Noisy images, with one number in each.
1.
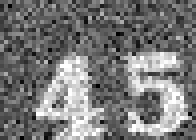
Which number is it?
45
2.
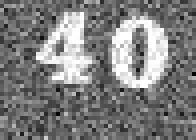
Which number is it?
40
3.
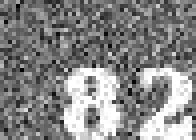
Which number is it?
82
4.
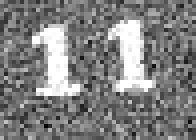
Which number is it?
11
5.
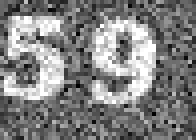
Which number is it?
59
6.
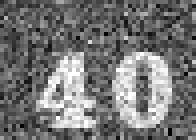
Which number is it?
40
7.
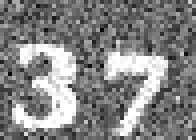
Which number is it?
37
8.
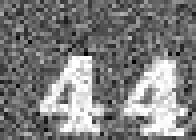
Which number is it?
44
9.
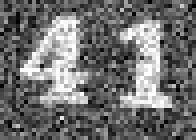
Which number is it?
41
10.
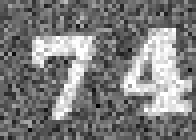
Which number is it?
74
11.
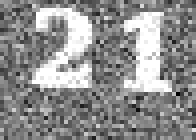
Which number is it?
21
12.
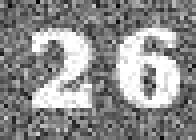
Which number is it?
26
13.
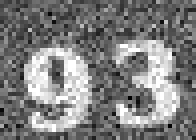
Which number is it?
93
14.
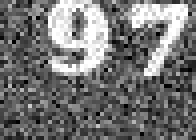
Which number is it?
97
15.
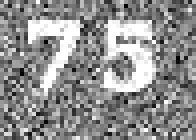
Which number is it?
75
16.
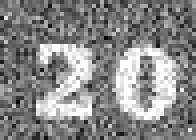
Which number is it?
20
